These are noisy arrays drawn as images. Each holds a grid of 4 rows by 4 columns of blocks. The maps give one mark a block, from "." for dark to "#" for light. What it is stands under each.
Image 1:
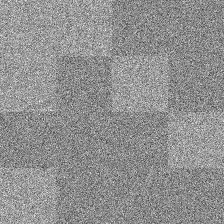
##..
#.#.
...#
#...
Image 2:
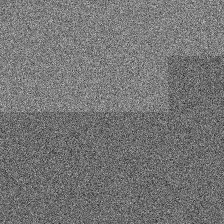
####
###.
....
....
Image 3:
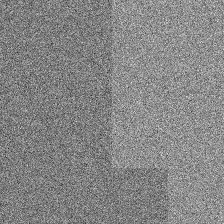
..##
..##
..##
...#
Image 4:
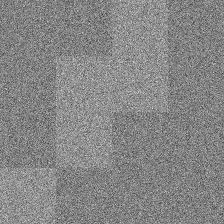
..#.
.##.
.#..
#...
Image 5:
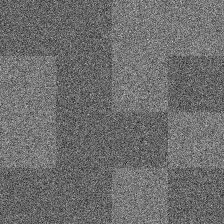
..##
#.#.
#..#
..#.
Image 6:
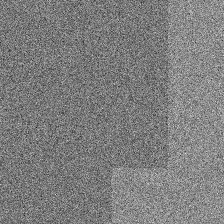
...#
...#
...#
..##
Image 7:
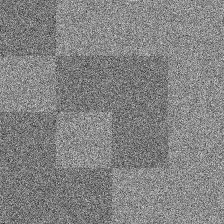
.###
#..#
.#.#
..##
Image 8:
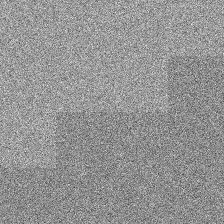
####
###.
#...
....
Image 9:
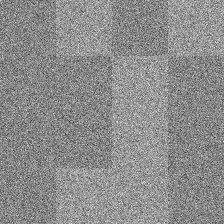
.#.#
..#.
..#.
.##.
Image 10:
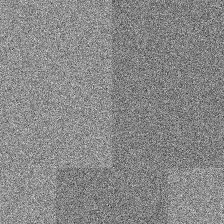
##..
##..
##..
#..#
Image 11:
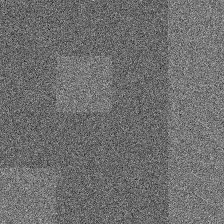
...#
.#.#
...#
#..#
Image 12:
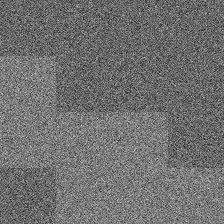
....
#...
###.
.###
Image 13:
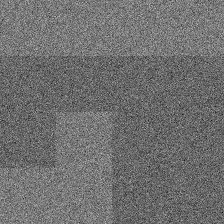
####
....
.#..
##..
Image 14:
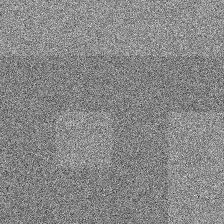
####
....
.#.#
...#
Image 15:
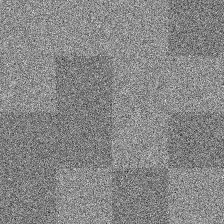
###.
#.##
..#.
.#.#
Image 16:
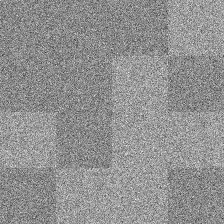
...#
..#.
#.##
.##.
